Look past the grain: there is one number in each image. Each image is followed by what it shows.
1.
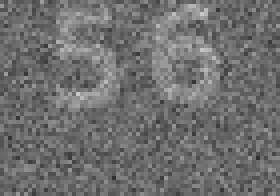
56
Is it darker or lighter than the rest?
lighter
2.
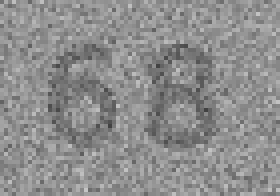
68
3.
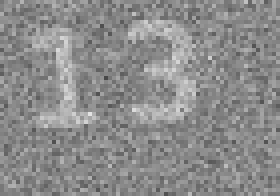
13
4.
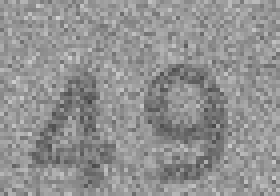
49
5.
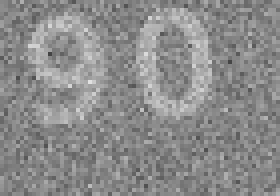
90
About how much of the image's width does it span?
two thirds
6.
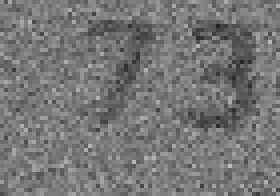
73
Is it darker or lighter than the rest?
darker
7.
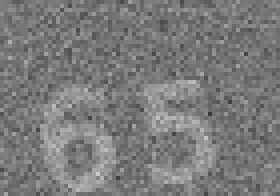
65
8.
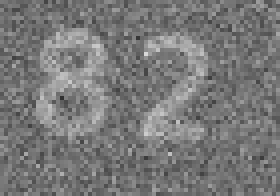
82
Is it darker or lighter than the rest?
lighter
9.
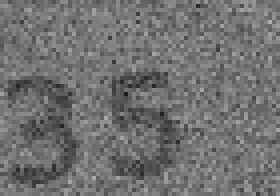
35
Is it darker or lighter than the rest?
darker
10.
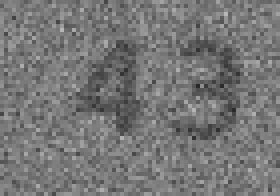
43
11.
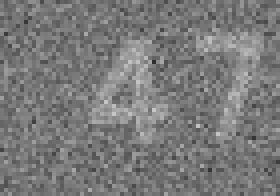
47
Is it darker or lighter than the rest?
lighter
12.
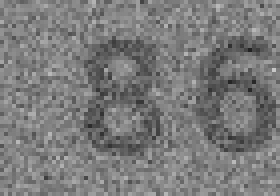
86
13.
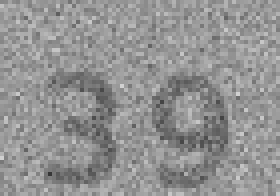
39
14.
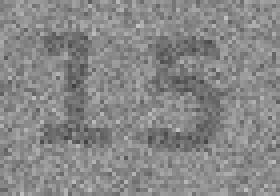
15
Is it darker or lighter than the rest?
darker
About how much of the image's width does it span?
two thirds
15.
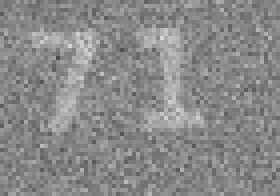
71
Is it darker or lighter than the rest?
lighter
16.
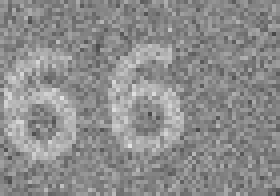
66
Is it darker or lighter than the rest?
lighter
